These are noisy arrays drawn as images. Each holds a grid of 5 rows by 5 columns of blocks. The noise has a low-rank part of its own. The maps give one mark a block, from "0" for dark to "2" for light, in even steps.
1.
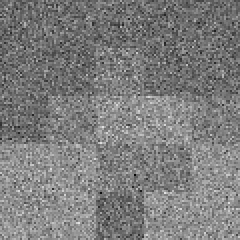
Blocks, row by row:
00000
00100
01221
22112
22022
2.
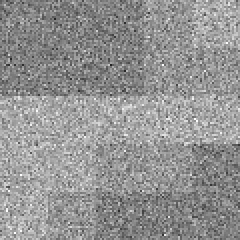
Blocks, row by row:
00012
00011
22222
22110
21000
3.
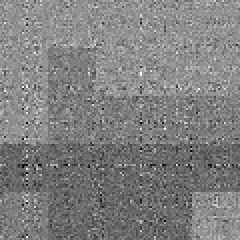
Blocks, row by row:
22222
21222
21111
00000
10002
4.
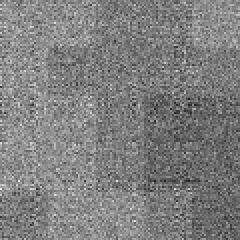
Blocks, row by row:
22112
21111
22100
22100
12210
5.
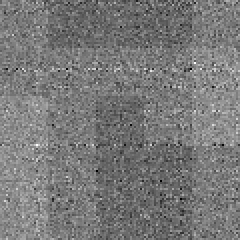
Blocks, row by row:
10001
11112
21012
21001
21001
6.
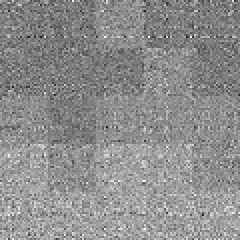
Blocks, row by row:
00100
00010
10111
21221
22222
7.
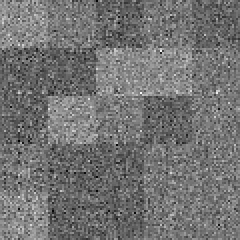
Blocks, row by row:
21010
00221
02101
10011
20011
